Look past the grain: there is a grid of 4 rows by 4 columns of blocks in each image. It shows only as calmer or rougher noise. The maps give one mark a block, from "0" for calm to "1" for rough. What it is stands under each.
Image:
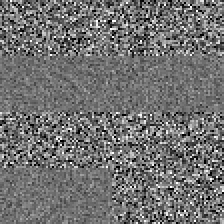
1 1 1 1
0 0 0 0
1 1 1 1
0 0 1 1
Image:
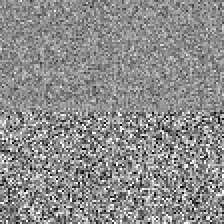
0 0 0 0
0 0 0 0
1 1 1 1
1 1 1 1
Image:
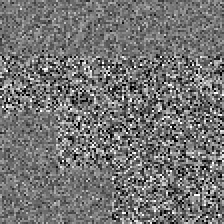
0 0 0 0
1 1 1 1
0 1 1 1
0 0 1 1
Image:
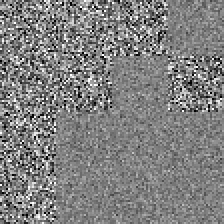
1 1 1 0
1 1 0 1
1 0 0 0
1 0 0 0
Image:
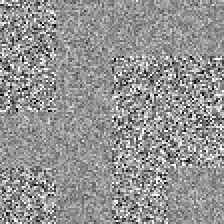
1 0 0 0
1 0 1 1
0 0 1 1
1 0 1 0
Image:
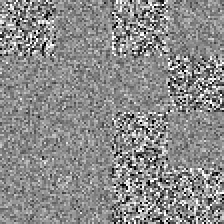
1 0 1 0
0 0 0 1
0 0 1 0
0 0 1 1
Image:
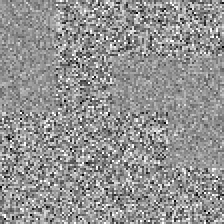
0 1 1 1
0 1 0 0
1 1 1 0
1 1 1 1
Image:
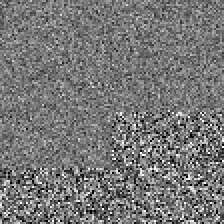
0 0 0 0
0 0 0 0
0 0 1 1
1 1 1 1
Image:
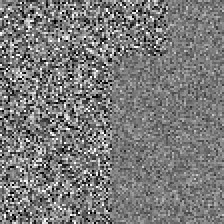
1 1 1 0
1 1 0 0
1 1 0 0
1 1 0 0
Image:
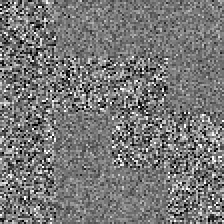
1 0 0 0
1 1 1 0
1 0 1 1
1 0 0 1
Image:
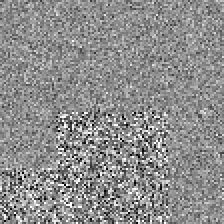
0 0 0 0
0 0 0 0
0 1 1 0
1 1 1 0
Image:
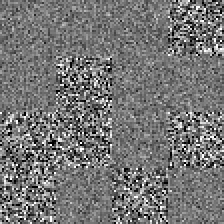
0 0 0 1
0 1 0 0
1 1 0 1
1 0 1 0
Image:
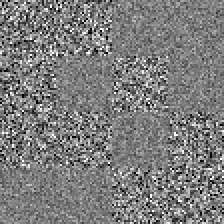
1 1 0 0
1 0 1 0
1 1 0 1
0 0 1 1
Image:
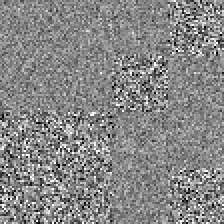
0 0 0 1
0 0 1 0
1 1 0 0
1 1 0 1
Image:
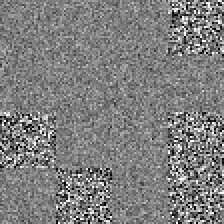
0 0 0 1
0 0 0 0
1 0 0 1
0 1 0 1
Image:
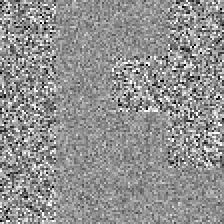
1 0 0 1
1 0 1 1
1 0 0 1
1 0 0 0
